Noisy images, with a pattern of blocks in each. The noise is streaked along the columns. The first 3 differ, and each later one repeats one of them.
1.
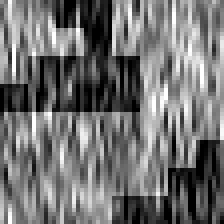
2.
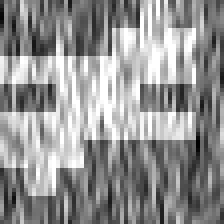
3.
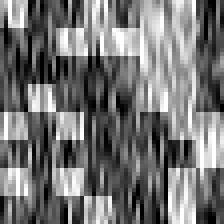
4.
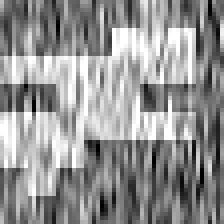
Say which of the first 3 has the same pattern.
2
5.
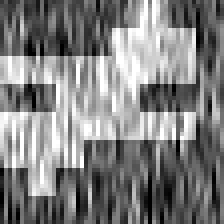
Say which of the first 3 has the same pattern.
2
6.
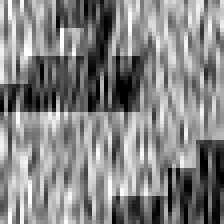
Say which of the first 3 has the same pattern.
1
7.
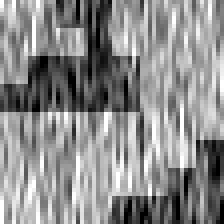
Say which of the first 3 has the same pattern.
1
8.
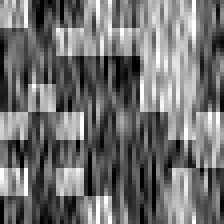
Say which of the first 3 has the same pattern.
3
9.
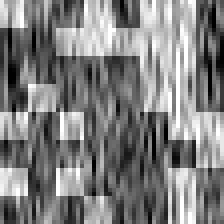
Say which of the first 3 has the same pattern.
3
